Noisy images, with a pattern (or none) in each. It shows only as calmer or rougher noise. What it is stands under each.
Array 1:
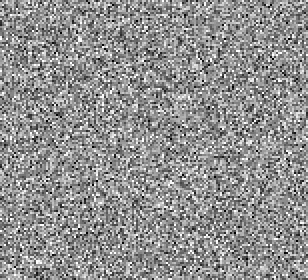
only noise
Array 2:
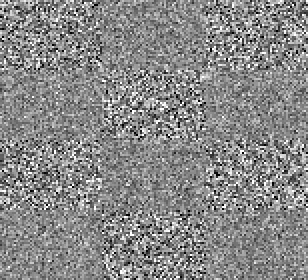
a checkerboard
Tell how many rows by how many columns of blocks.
4 by 3
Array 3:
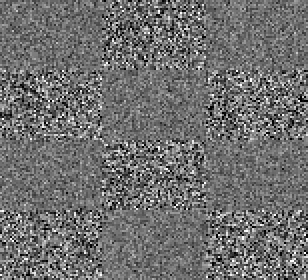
a checkerboard
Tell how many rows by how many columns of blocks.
4 by 3
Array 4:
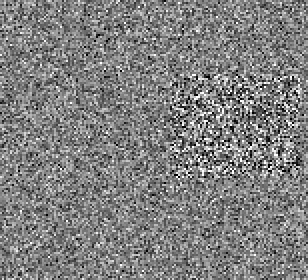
one block
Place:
middle right
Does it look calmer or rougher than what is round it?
rougher
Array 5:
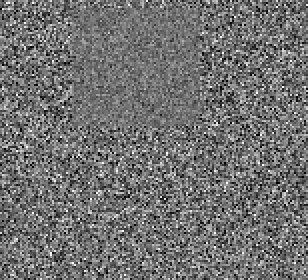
one block
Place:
top middle
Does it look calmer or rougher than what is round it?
calmer
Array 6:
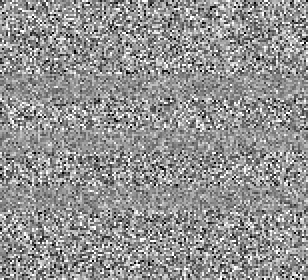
bands of rows
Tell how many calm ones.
3
